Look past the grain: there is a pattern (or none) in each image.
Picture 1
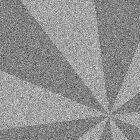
spokes from one point
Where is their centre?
bottom right
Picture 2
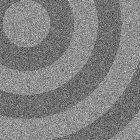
rings round one point
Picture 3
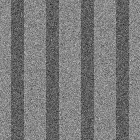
vertical stripes
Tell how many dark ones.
4
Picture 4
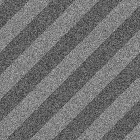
diagonal stripes
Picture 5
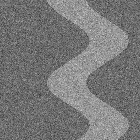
a wavy band
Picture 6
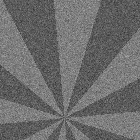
spokes from one point
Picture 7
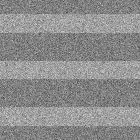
horizontal stripes
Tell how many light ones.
3
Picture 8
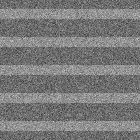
horizontal stripes
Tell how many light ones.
5
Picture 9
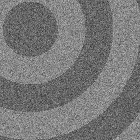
rings round one point
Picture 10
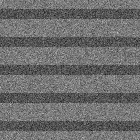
horizontal stripes
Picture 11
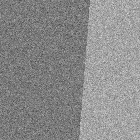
a sharp edge
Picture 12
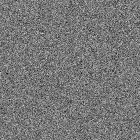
only noise
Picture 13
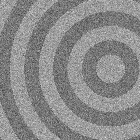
rings round one point
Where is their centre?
middle right
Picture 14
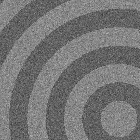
rings round one point
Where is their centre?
bottom right
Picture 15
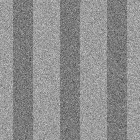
vertical stripes
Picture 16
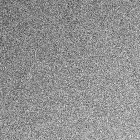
a smooth slope
